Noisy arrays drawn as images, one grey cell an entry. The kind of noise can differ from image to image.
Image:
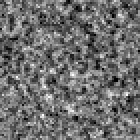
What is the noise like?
blotchy
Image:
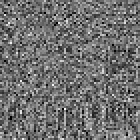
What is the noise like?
low rank plus noise
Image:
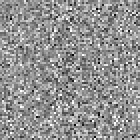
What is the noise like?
low rank plus noise
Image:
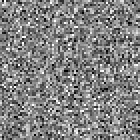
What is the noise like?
low rank plus noise
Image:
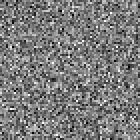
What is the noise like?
independent entries
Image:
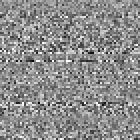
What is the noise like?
rows of uneven size
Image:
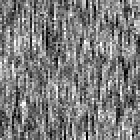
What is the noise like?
streaked along the columns
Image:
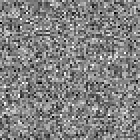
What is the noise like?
low rank plus noise
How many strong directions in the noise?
five to eight
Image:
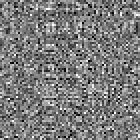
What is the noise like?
low rank plus noise
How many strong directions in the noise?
two
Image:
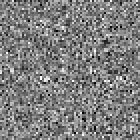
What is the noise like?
low rank plus noise
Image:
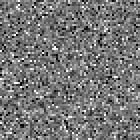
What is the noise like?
heavy tails
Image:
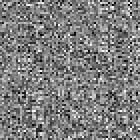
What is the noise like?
low rank plus noise
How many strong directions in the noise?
two
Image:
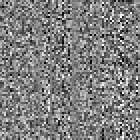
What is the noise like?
columns of uneven size
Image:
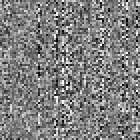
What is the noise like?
columns of uneven size
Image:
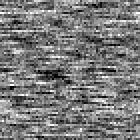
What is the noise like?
streaked along the rows
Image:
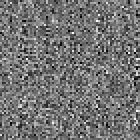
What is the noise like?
low rank plus noise
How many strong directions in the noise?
five to eight
